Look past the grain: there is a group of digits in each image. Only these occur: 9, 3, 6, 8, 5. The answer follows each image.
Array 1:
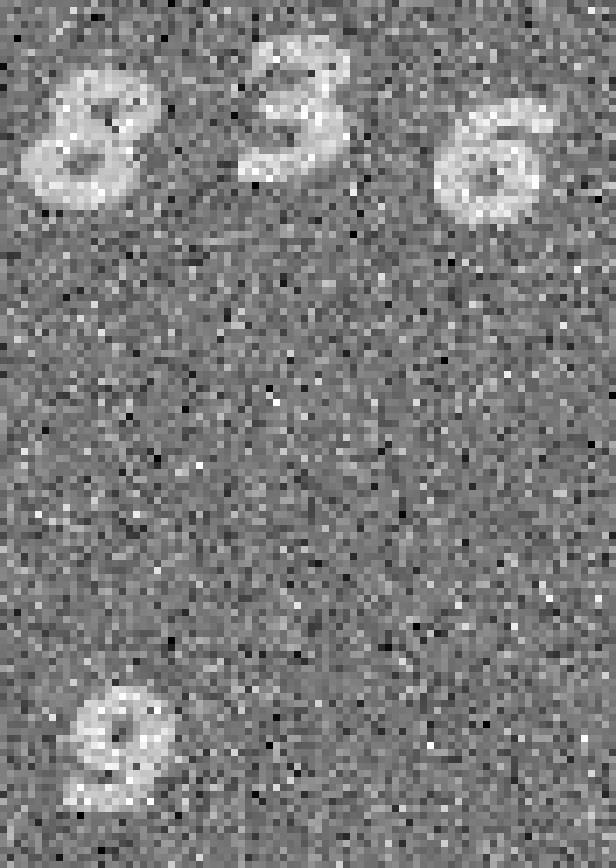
top left: 8; top middle: 3; top right: 6; bottom left: 9
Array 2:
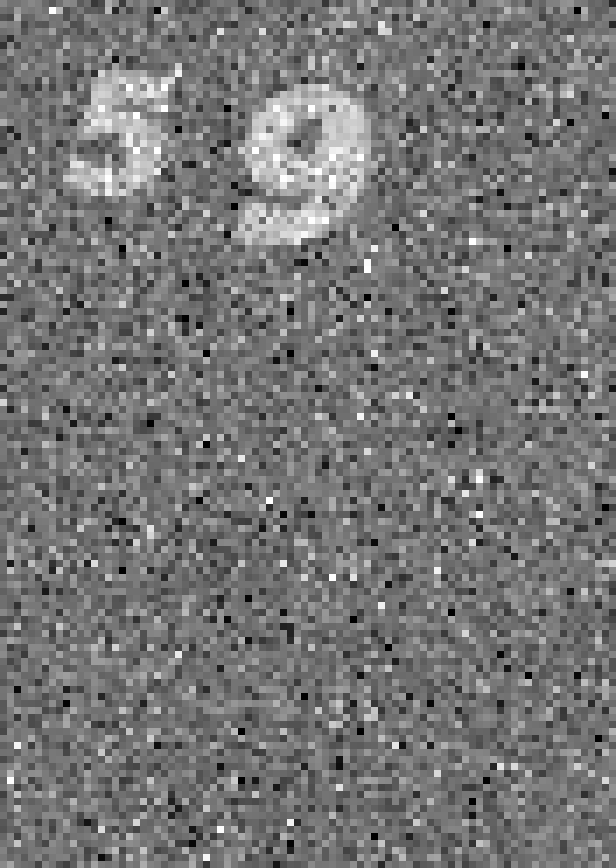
top left: 5; top middle: 9
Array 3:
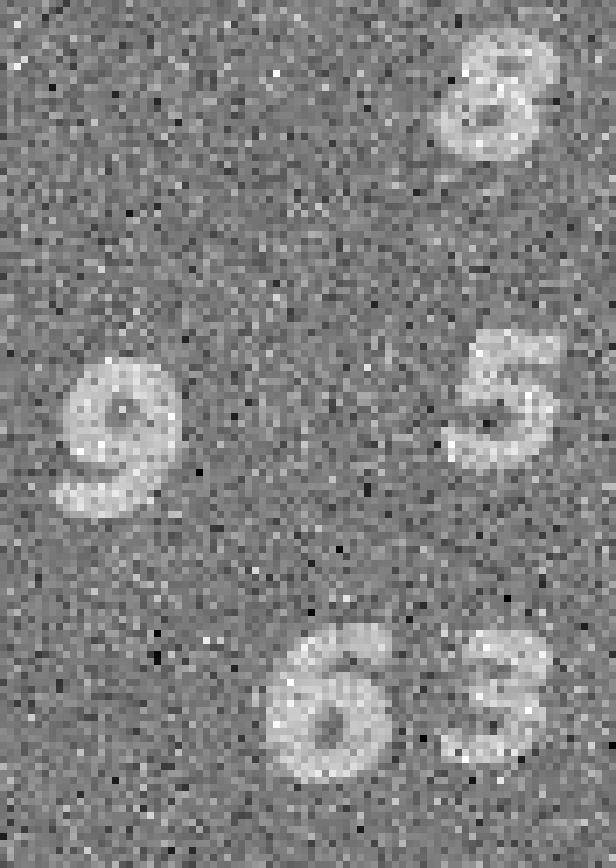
top right: 8; middle left: 9; middle right: 5; bottom middle: 6; bottom right: 3
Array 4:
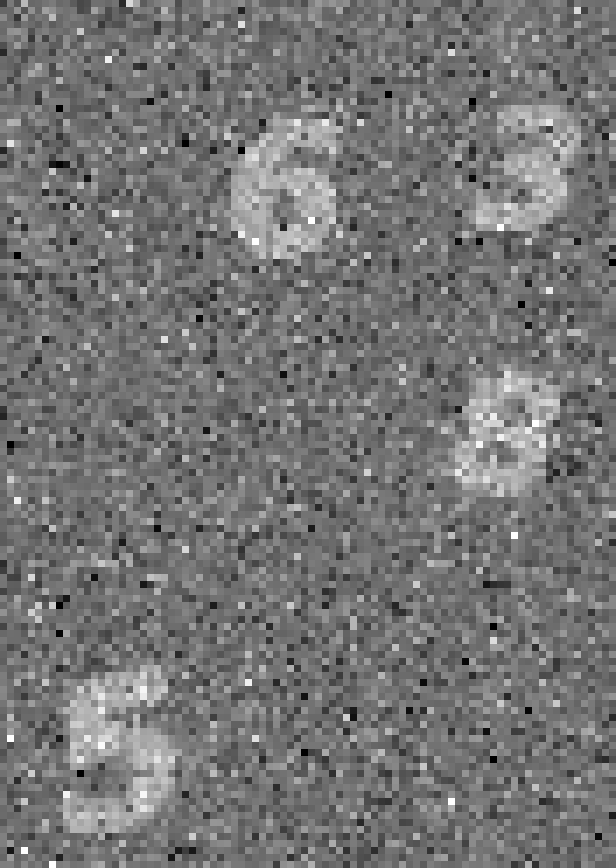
top middle: 6; top right: 3; middle right: 8; bottom left: 5
